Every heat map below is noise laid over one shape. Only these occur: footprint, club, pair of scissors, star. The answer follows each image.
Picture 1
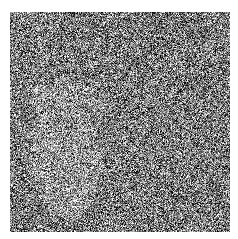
footprint
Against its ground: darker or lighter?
lighter
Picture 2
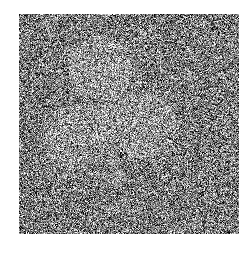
club
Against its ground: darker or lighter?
lighter
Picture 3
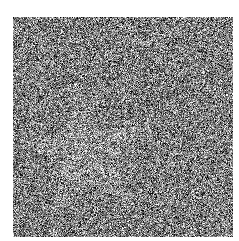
star
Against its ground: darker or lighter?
lighter
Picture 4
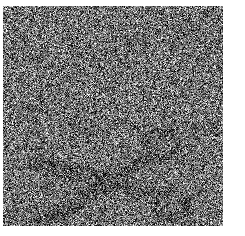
pair of scissors
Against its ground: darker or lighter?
darker
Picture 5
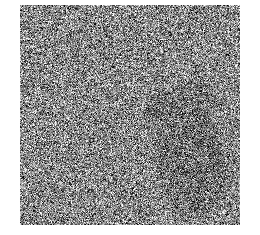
footprint
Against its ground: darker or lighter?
darker
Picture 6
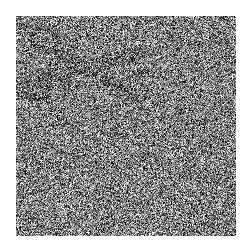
pair of scissors
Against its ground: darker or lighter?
darker
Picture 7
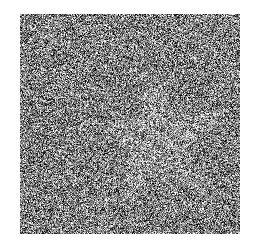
star
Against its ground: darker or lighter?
lighter
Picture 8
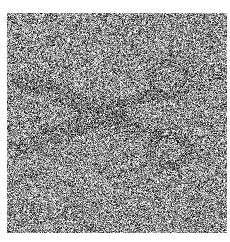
pair of scissors
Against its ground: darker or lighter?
darker
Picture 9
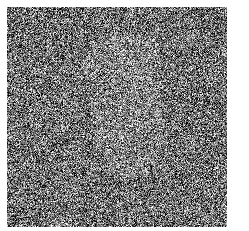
footprint
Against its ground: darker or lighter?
lighter
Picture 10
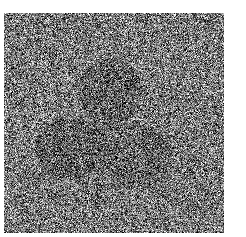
club
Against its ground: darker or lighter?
darker
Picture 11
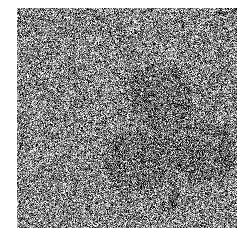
club
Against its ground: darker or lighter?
darker
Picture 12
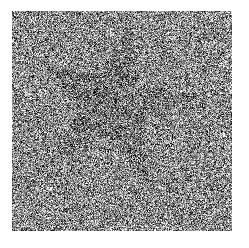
star
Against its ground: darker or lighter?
darker
